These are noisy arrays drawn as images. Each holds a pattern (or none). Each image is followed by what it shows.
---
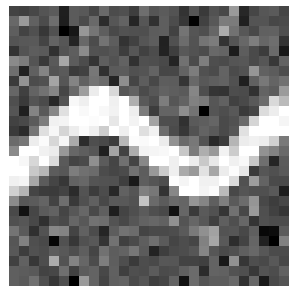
a wavy band
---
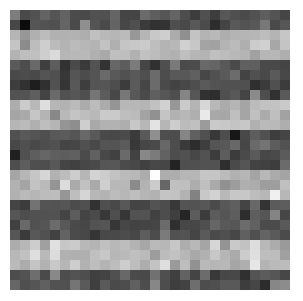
horizontal stripes
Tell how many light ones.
4
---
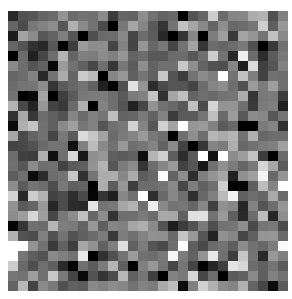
only noise
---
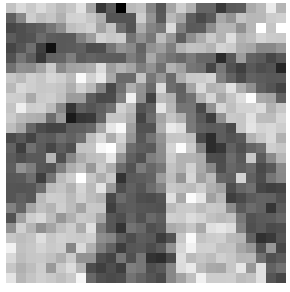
spokes from one point
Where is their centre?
top middle
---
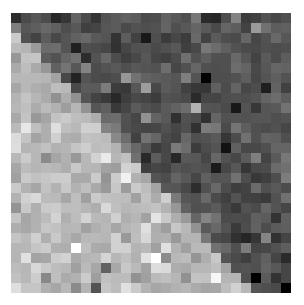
a sharp edge
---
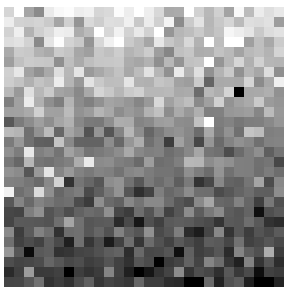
a smooth slope
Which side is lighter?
top
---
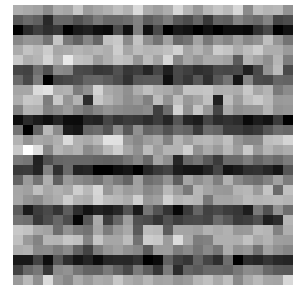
horizontal stripes
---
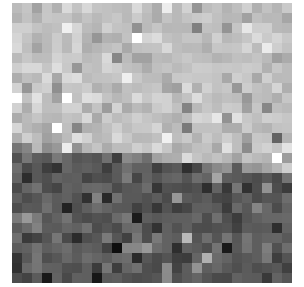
a sharp edge
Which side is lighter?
top
